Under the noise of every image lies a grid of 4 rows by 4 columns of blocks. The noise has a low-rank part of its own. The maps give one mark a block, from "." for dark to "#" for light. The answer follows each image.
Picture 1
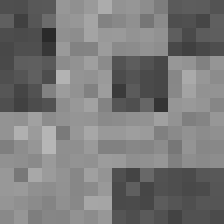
. # # .
. # . #
# # # #
# # . .
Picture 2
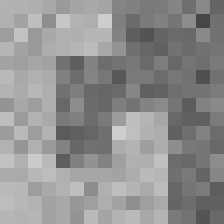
# # . .
# . . .
# . # .
# # # .
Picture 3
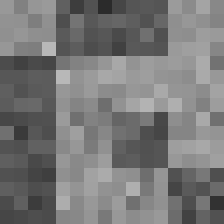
# . . #
. # # #
. # . #
. # # .
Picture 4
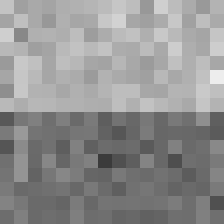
# # # #
# # # #
. . . .
. . . .
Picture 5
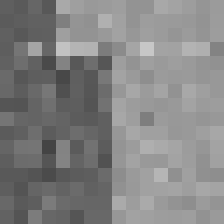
. # # #
. . # #
. . # #
. . # #
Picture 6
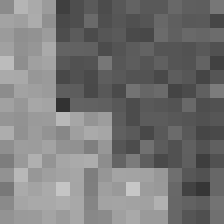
# . . .
# . . .
# # . .
# # # .
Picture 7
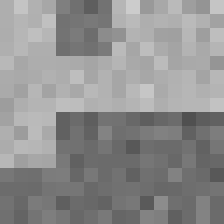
# . # #
# # # #
# . . .
. . . .
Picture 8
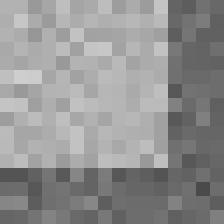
# # # .
# # # .
# # # .
. . . .
